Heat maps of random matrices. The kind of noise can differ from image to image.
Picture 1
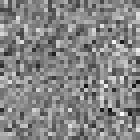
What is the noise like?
low rank plus noise
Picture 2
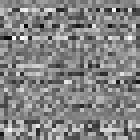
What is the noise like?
rows of uneven size
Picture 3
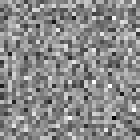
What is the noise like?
independent entries
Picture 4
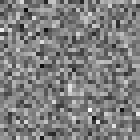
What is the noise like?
independent entries
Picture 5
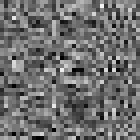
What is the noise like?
low rank plus noise
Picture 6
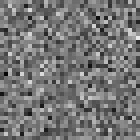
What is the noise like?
low rank plus noise
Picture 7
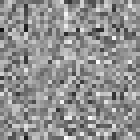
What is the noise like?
low rank plus noise
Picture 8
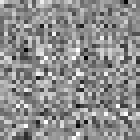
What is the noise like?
low rank plus noise
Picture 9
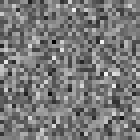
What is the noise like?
independent entries
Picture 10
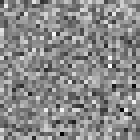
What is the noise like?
independent entries
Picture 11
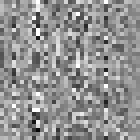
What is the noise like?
columns of uneven size
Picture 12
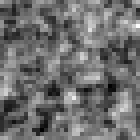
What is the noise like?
blotchy
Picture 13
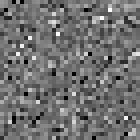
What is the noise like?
heavy tails
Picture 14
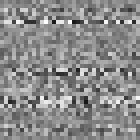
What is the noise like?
rows of uneven size
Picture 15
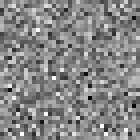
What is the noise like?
independent entries
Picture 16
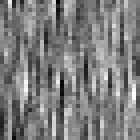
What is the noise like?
streaked along the columns
